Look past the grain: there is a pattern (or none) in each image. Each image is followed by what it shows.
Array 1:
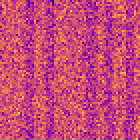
bands of columns
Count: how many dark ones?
5
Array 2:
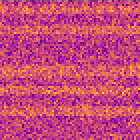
bands of rows
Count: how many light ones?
5
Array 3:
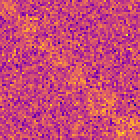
blocks along the diagonal
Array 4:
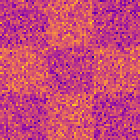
a checkerboard
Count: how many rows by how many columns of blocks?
3 by 3
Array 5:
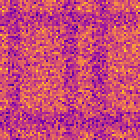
bands of rows crossing bands of columns
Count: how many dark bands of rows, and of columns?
2 and 3
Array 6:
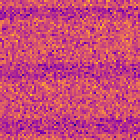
bands of rows
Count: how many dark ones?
3
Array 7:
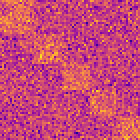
blocks along the diagonal
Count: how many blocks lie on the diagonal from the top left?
5
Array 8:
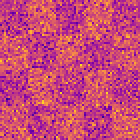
a checkerboard
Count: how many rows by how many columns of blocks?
4 by 5
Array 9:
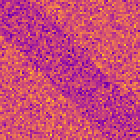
a diagonal band
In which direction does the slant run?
top left to bottom right
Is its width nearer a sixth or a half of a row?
a half
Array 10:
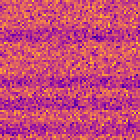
bands of rows
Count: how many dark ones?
4
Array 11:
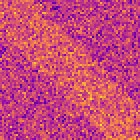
a diagonal band
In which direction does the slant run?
top left to bottom right
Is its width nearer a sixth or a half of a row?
a half
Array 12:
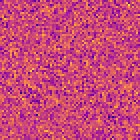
only noise
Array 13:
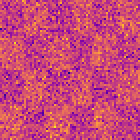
a checkerboard
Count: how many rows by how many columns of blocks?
4 by 6
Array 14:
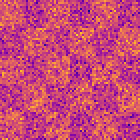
a checkerboard
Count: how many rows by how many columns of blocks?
5 by 6
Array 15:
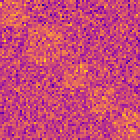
blocks along the diagonal
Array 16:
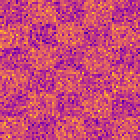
a checkerboard
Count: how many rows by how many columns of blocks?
6 by 5
